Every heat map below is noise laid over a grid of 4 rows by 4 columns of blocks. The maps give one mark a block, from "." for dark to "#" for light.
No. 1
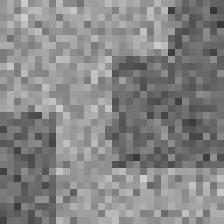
# # # .
# # . .
. # . .
. # # #
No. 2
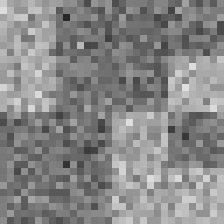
# . . .
# . . #
. . # .
. . # #
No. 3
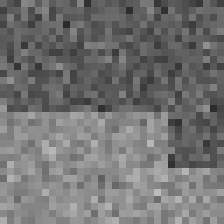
. . . .
. . . .
# # # .
# # # #
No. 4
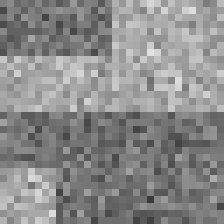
. . # #
# # # #
. . . .
# . . .
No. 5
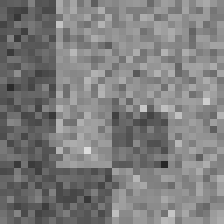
. # # #
. # # #
. # . #
. . # #
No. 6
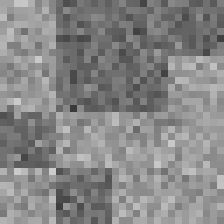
# . . .
# . . #
. # # #
# . # #
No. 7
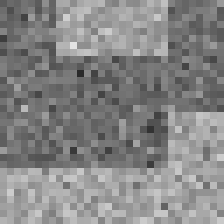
. # # .
. . . .
. . . #
# # # #
